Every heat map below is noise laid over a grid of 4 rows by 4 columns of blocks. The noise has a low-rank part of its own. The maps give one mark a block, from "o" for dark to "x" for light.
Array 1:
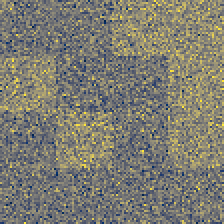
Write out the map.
ooxx
xoox
oxox
oooo
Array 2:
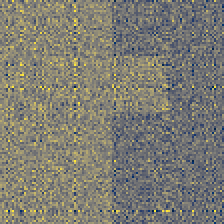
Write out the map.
xxoo
xxxo
xxoo
xxoo
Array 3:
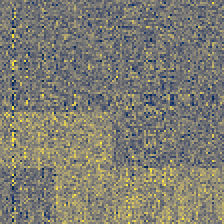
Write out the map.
oooo
oooo
xxoo
oxxx
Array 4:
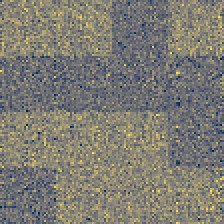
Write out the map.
xxox
oooo
xxxo
oxxx
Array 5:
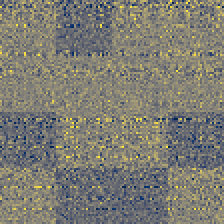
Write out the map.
xoxx
xxxx
oxxo
xoox
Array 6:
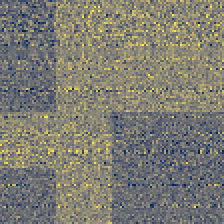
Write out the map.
oxxx
oxxx
xxoo
oxoo
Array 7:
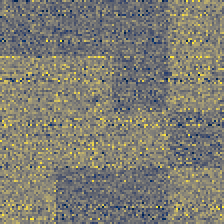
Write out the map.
ooox
xxox
xxxo
xoox
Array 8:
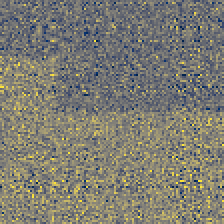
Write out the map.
oooo
xooo
xxxx
xxxx
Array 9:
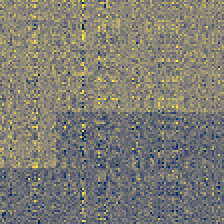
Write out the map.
xxxx
xxxx
xooo
oooo
